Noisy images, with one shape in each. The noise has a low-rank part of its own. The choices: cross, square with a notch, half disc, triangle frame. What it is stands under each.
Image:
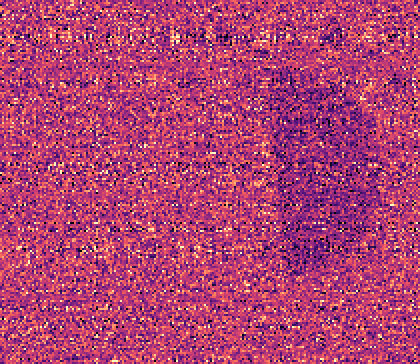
dark half disc
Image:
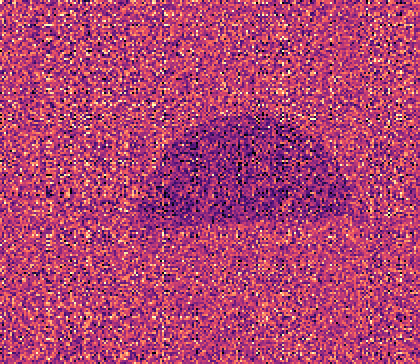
dark half disc
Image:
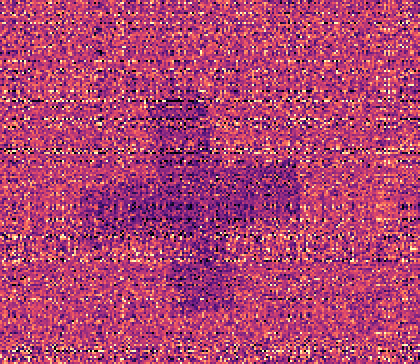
dark cross
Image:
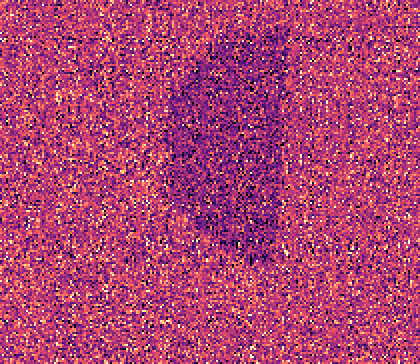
dark half disc
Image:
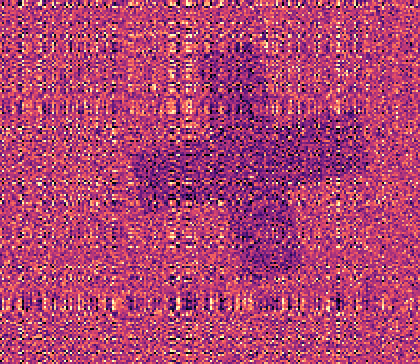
dark cross
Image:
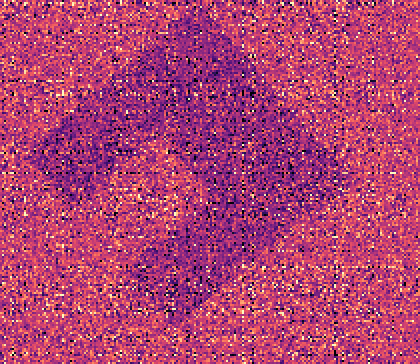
dark square with a notch
